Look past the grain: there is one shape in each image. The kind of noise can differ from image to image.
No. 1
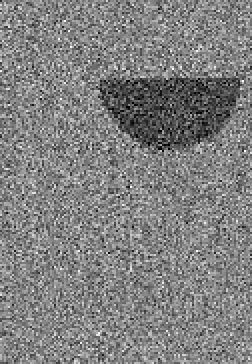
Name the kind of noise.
low rank plus noise
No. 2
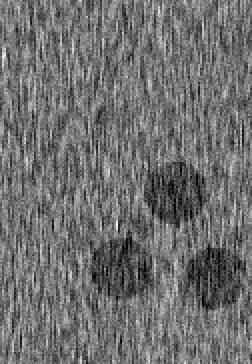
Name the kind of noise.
streaked along the columns
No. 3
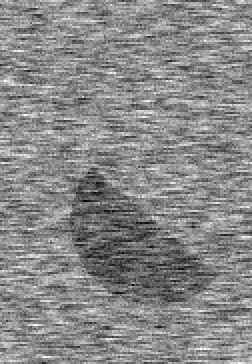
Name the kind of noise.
streaked along the rows
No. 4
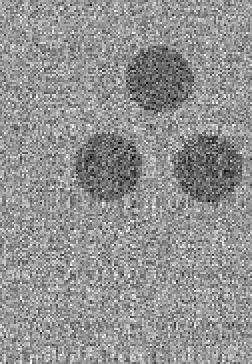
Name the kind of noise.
low rank plus noise
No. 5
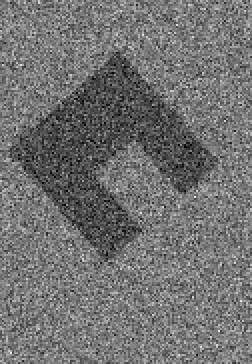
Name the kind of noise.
independent entries
